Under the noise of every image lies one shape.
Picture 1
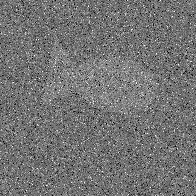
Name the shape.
fish
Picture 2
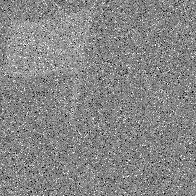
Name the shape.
flag
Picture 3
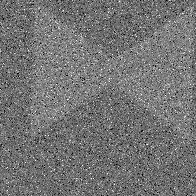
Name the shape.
bow tie
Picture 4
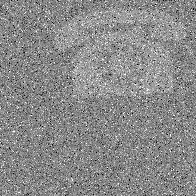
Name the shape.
telephone
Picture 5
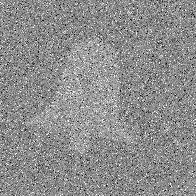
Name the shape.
bell
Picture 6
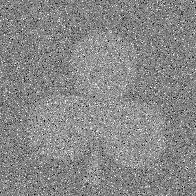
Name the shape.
club
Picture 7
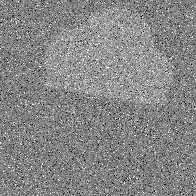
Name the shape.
cloud
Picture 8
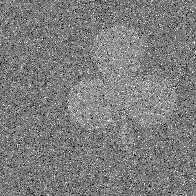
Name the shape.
club
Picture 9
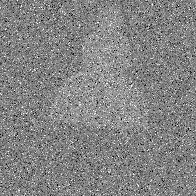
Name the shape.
chess pawn
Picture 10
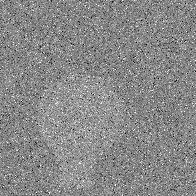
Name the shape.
light bulb
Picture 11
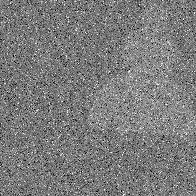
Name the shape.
chess pawn
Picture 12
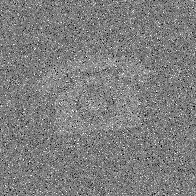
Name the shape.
telephone
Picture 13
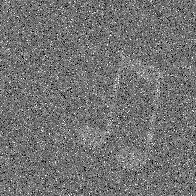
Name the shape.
pair of musical notes
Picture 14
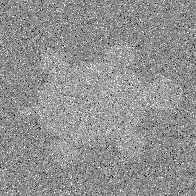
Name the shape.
turtle
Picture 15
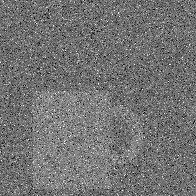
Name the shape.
cup
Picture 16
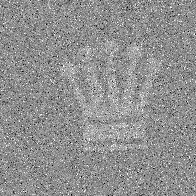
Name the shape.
chess queen
